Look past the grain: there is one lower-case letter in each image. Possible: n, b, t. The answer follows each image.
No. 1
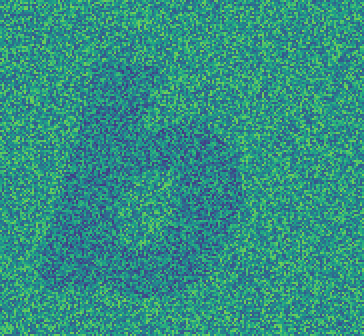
b
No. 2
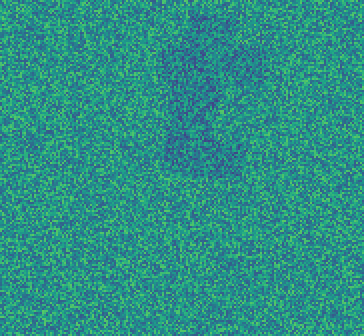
t
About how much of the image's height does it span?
half
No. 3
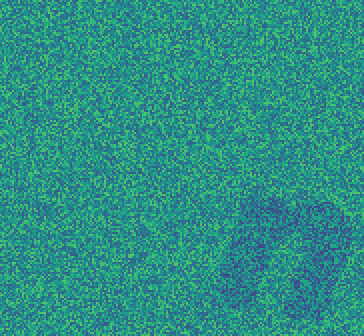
n
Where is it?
bottom right
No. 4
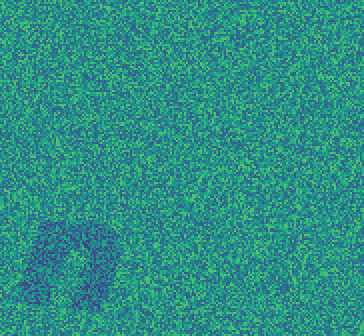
n
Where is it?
bottom left
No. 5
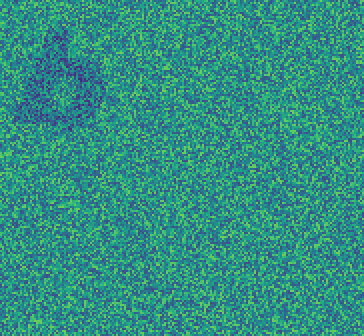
b
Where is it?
top left
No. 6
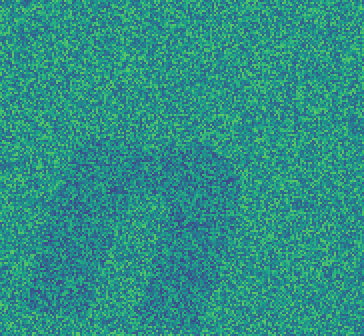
n
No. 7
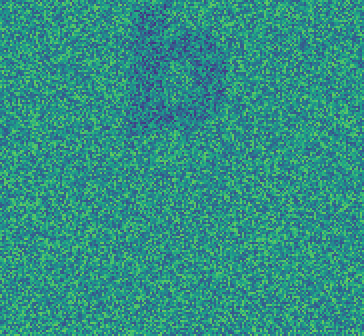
b
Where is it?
top middle
